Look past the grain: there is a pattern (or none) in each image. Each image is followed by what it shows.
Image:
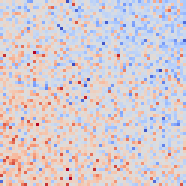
a smooth slope
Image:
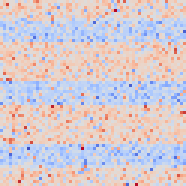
horizontal stripes
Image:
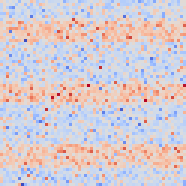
horizontal stripes
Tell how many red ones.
3
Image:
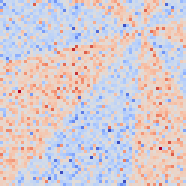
spokes from one point
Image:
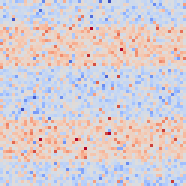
horizontal stripes
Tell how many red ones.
2
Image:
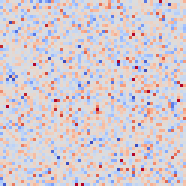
only noise
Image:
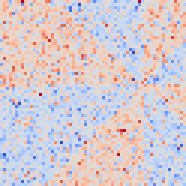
spokes from one point
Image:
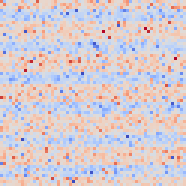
horizontal stripes
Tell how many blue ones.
6
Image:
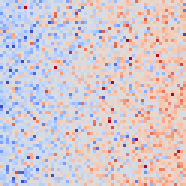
a smooth slope
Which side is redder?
right
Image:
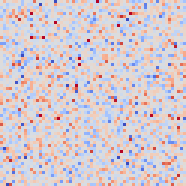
only noise
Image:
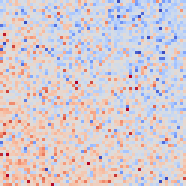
a smooth slope
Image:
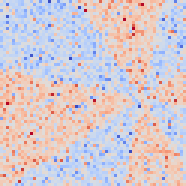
spokes from one point
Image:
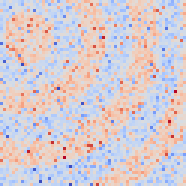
rings round one point
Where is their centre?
top left
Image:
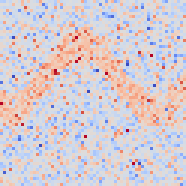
a wavy band
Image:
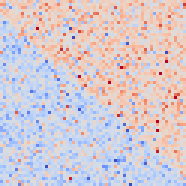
a sharp edge
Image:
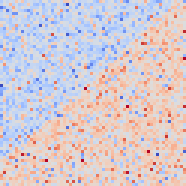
a sharp edge
